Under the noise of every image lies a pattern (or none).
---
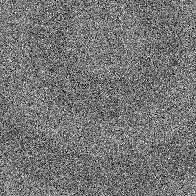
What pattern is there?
rings round one point
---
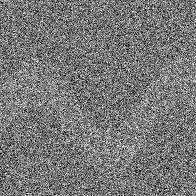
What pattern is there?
a wavy band
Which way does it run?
left to right
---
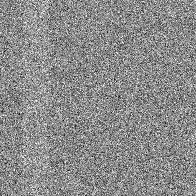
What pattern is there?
one vertical stripe
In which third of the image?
left
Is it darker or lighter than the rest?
lighter
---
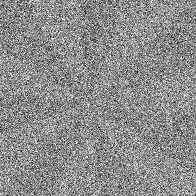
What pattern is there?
spokes from one point
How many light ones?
7
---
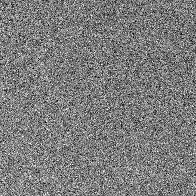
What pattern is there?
a smooth slope
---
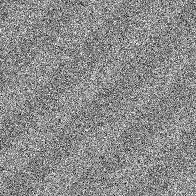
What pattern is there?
diagonal stripes
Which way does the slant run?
bottom left to top right
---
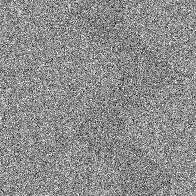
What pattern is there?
a wavy band
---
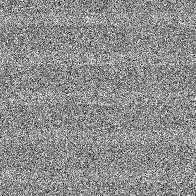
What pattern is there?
horizontal stripes
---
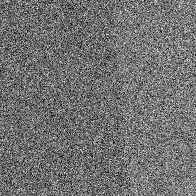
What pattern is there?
a sharp edge
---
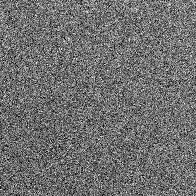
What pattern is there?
a smooth slope
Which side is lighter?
top right
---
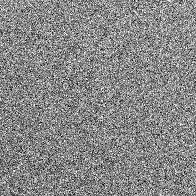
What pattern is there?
a smooth slope
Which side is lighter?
top right
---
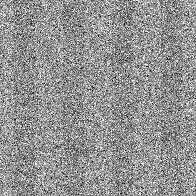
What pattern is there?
vertical stripes
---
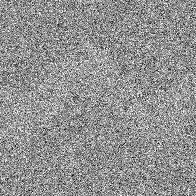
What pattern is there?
a wavy band
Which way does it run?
left to right
